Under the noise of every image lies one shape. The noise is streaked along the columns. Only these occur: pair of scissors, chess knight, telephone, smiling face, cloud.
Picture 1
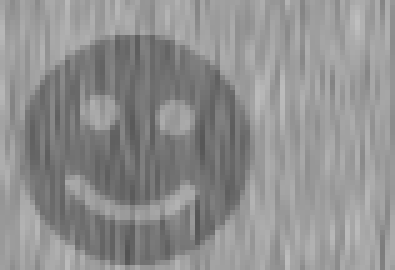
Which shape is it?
smiling face
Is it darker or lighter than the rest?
darker
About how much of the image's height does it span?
nearly all
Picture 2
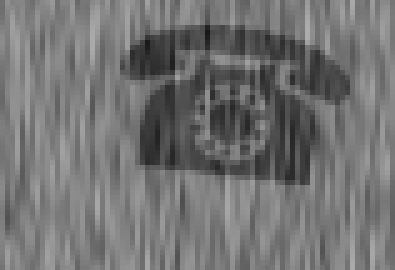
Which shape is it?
telephone
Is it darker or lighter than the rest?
darker
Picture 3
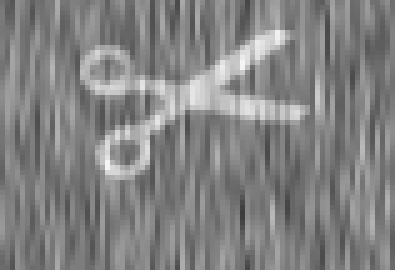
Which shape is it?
pair of scissors
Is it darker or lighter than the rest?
lighter
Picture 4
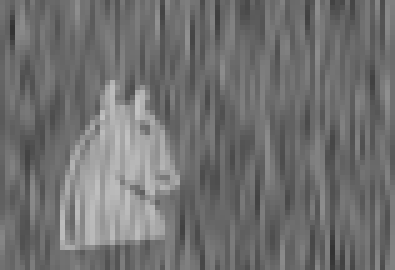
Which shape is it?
chess knight
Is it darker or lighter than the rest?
lighter
